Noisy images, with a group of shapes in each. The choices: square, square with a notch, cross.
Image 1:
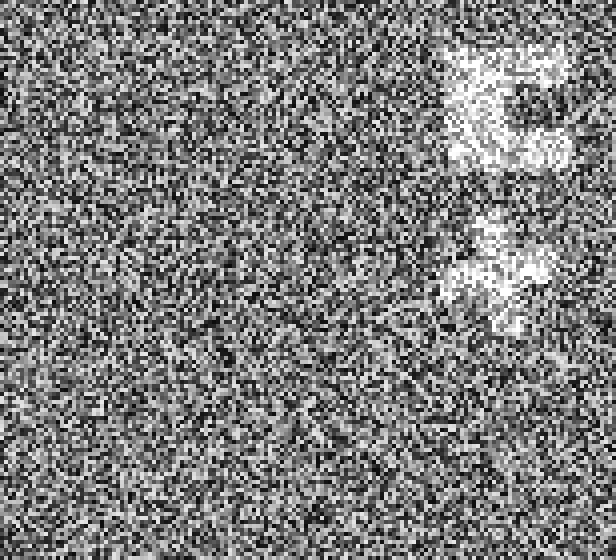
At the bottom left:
nothing
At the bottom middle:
nothing
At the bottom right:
nothing
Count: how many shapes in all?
2
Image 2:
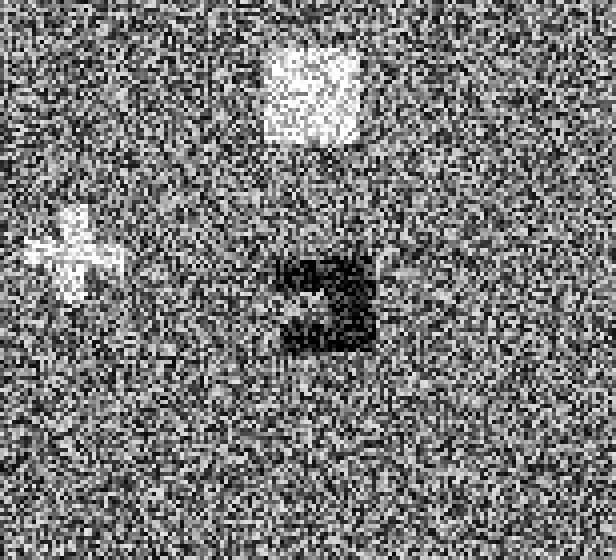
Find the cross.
middle left
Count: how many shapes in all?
3
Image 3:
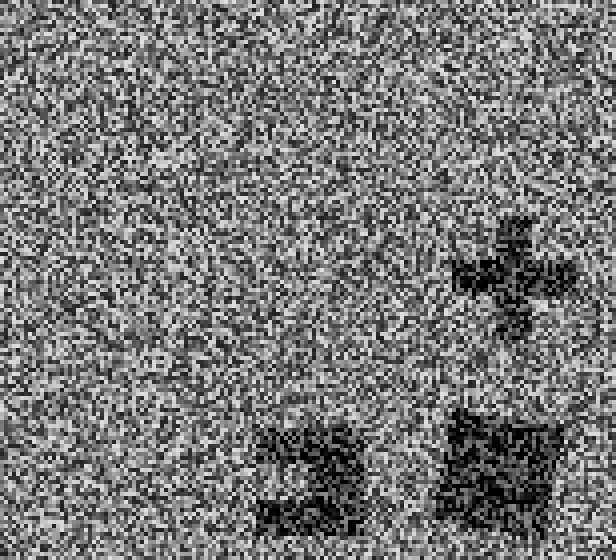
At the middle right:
cross
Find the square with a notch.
bottom middle
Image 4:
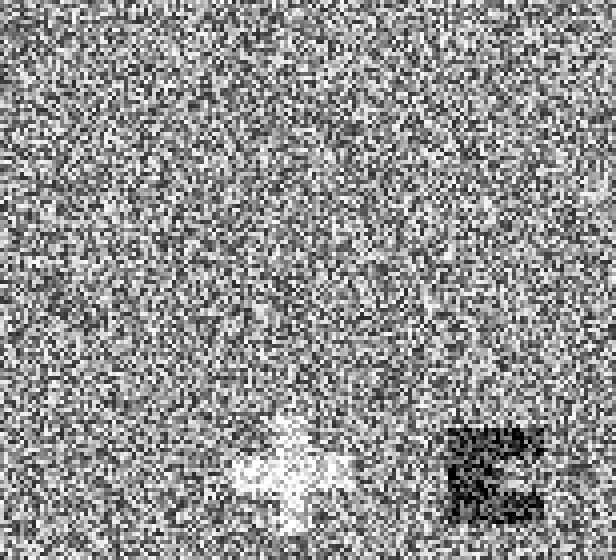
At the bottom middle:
cross
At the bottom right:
square with a notch
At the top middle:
nothing
